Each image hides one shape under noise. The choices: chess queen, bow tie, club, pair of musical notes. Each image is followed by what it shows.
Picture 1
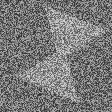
bow tie
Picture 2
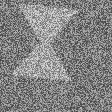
bow tie
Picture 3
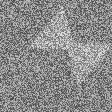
bow tie
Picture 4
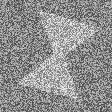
bow tie
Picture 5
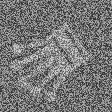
chess queen
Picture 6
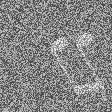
pair of musical notes
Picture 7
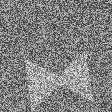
bow tie
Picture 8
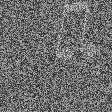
pair of musical notes
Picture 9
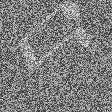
pair of musical notes
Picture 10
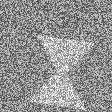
bow tie
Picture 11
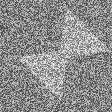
bow tie
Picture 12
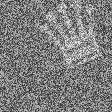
chess queen
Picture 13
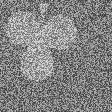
club
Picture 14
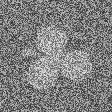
club
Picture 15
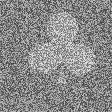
club
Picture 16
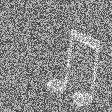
pair of musical notes
